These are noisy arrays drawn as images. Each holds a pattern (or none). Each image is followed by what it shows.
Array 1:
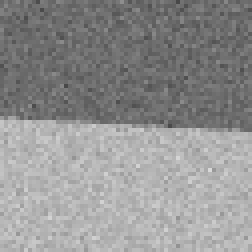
a sharp edge
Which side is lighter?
bottom
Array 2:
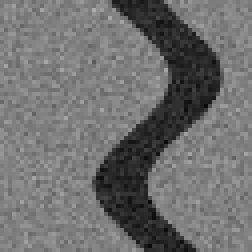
a wavy band
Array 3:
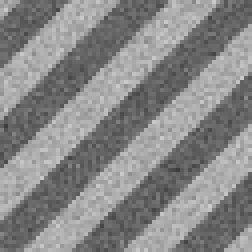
diagonal stripes
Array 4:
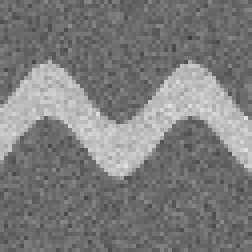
a wavy band
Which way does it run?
left to right
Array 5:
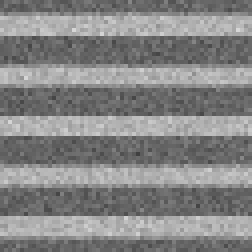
horizontal stripes
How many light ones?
5
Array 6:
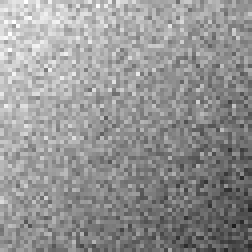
a smooth slope
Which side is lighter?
top left
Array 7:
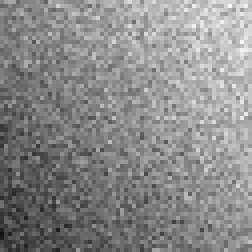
a smooth slope
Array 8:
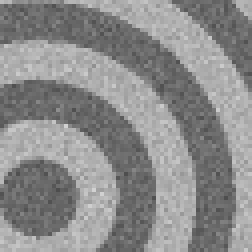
rings round one point
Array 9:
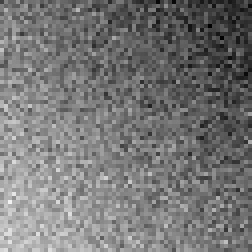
a smooth slope
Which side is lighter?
bottom left
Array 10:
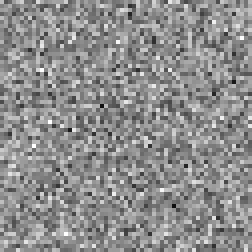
only noise
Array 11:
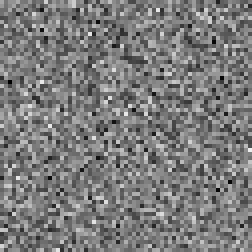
only noise
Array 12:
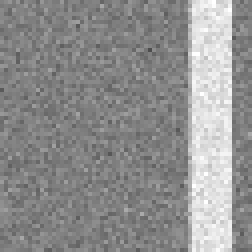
one vertical stripe
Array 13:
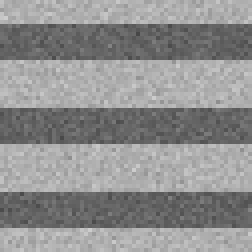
horizontal stripes
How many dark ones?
3
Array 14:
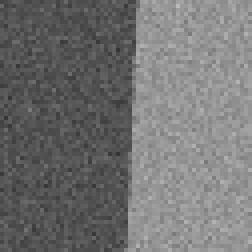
a sharp edge
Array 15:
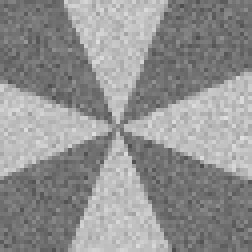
spokes from one point
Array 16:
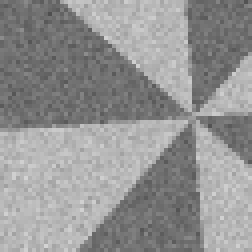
spokes from one point
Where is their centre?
middle right
